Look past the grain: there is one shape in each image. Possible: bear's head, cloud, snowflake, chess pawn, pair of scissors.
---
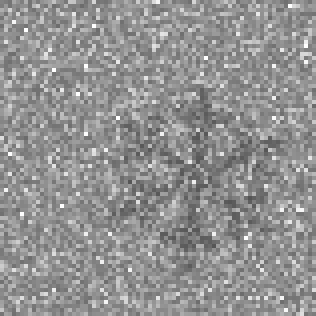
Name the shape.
snowflake
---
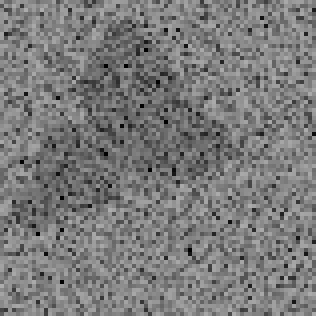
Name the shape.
chess pawn
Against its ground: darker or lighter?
darker
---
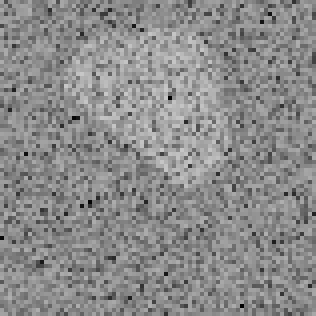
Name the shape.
cloud
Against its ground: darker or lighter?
lighter
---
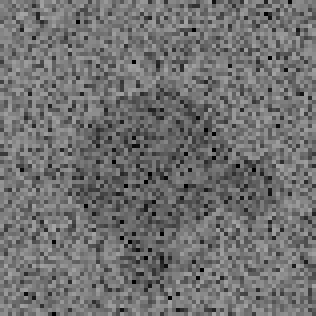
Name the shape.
bear's head
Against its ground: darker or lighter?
darker
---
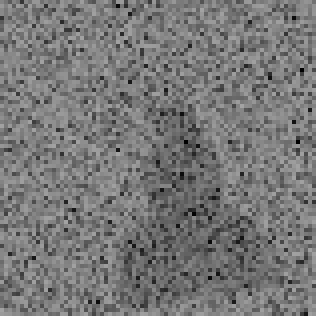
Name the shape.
chess pawn
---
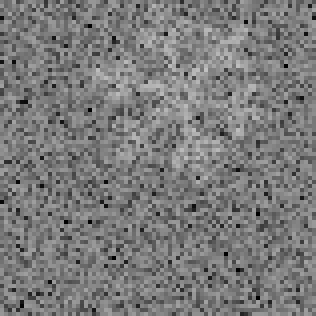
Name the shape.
snowflake
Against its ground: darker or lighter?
lighter
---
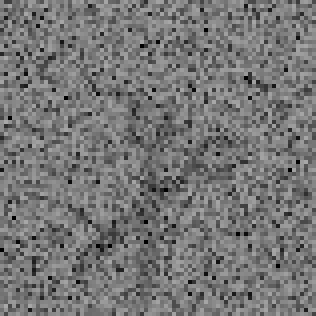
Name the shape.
pair of scissors
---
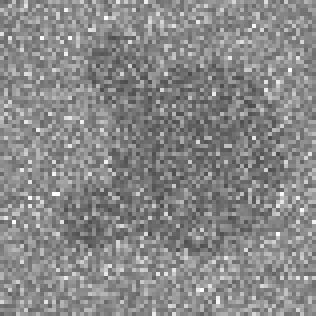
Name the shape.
bear's head
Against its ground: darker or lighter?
darker
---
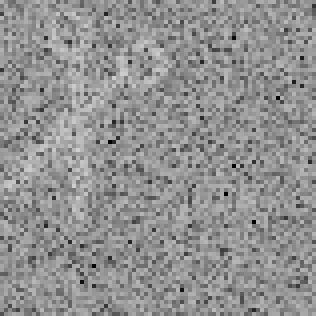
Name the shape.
pair of scissors
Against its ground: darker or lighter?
lighter
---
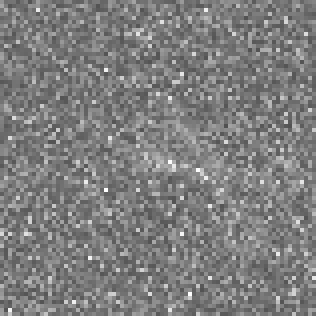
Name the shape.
pair of scissors
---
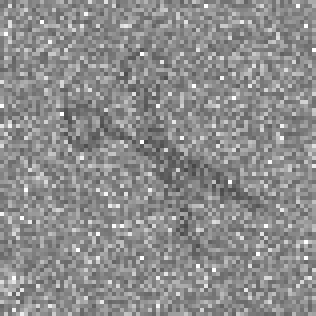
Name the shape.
pair of scissors
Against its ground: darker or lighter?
darker
